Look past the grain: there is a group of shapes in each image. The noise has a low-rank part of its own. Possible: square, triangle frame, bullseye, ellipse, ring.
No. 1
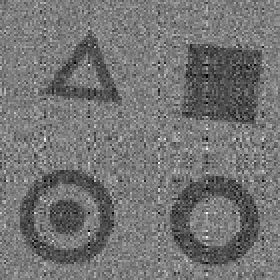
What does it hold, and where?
top left: triangle frame; top right: square; bottom left: bullseye; bottom right: ring
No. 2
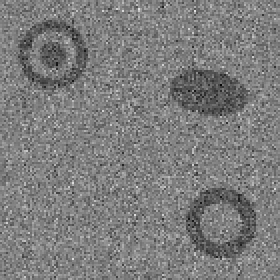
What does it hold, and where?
top left: bullseye; top right: ellipse; bottom right: ring
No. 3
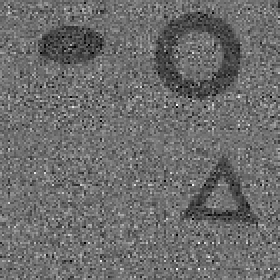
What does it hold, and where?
top left: ellipse; top right: ring; bottom right: triangle frame
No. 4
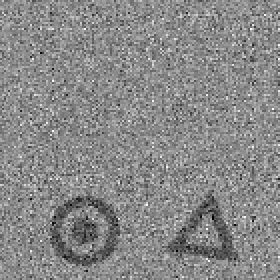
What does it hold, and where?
bottom left: bullseye; bottom right: triangle frame
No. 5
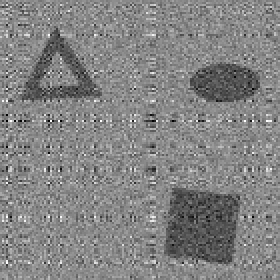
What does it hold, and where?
top left: triangle frame; top right: ellipse; bottom right: square
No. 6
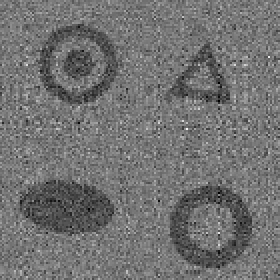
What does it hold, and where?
top left: bullseye; top right: triangle frame; bottom left: ellipse; bottom right: ring
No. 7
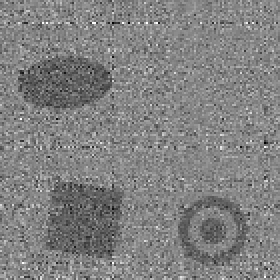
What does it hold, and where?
top left: ellipse; bottom left: square; bottom right: bullseye
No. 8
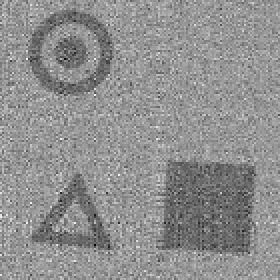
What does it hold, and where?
top left: bullseye; bottom left: triangle frame; bottom right: square
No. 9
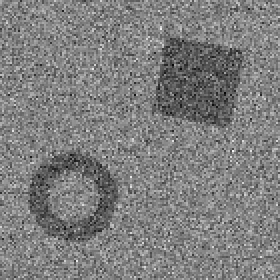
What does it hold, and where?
top right: square; bottom left: ring
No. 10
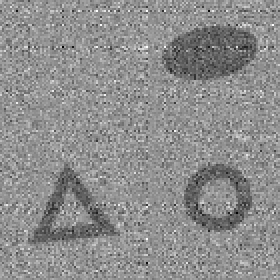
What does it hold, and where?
top right: ellipse; bottom left: triangle frame; bottom right: ring
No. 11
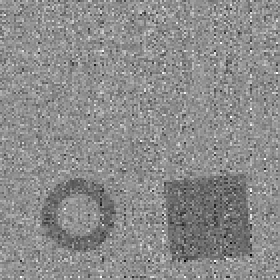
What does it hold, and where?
bottom left: ring; bottom right: square
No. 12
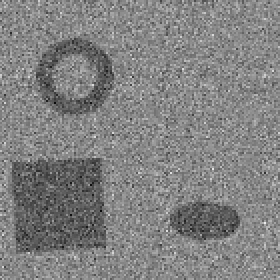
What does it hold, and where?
top left: ring; bottom left: square; bottom right: ellipse
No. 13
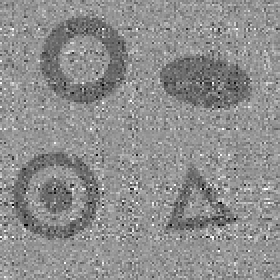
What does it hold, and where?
top left: ring; top right: ellipse; bottom left: bullseye; bottom right: triangle frame
